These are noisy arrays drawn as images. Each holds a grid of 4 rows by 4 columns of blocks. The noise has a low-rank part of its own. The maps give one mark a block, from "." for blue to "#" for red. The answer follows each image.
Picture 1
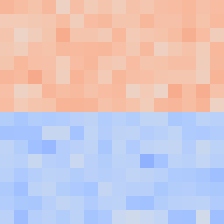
# # # #
# # # #
. . . .
. . . .
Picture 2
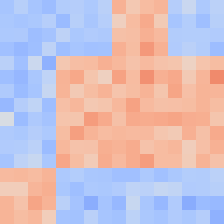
. . # .
. # # #
. # # #
# . . .
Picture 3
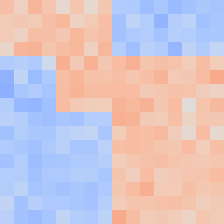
# # . .
. # # #
. . # #
. . # #
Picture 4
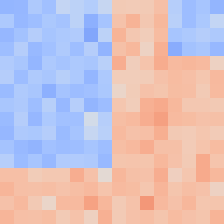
. . # .
. . # #
. . # #
# # # #
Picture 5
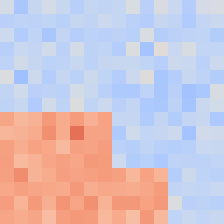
. . . .
. . . .
# # . .
# # # .
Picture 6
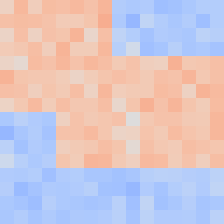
# # . .
# # # #
. # # #
. . . .
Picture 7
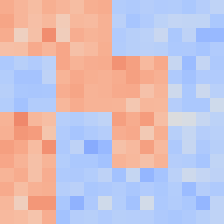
# # . .
. # # .
# . # .
# . . .
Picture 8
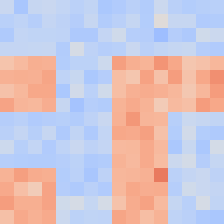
. . . .
# . # #
. . # .
# . # .
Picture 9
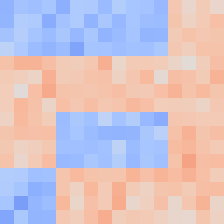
. . . #
# # # #
# . . #
. # # #
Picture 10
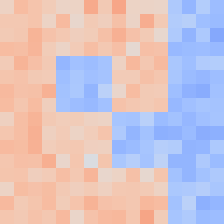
# # # .
# . # .
# # . .
# # # .
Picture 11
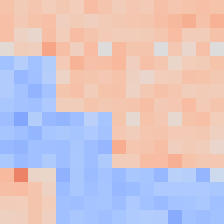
# # # #
. # # #
. . # #
# . . .
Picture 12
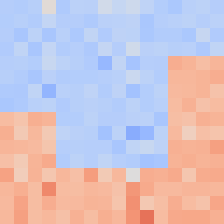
. . . .
. . . #
# . . #
# # # #
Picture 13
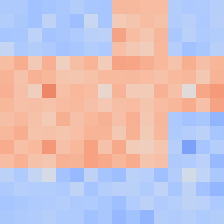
. . # .
# # # #
# # # .
. . . .
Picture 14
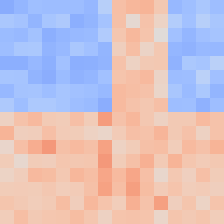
. . # .
. . # .
# # # #
# # # #
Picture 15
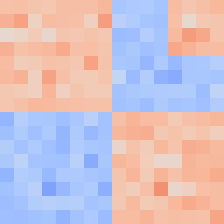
# # . #
# # . .
. . # #
. . # #
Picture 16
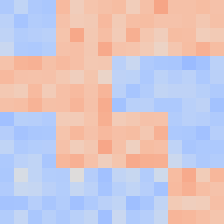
. # # #
# # . .
. # # .
. . . #
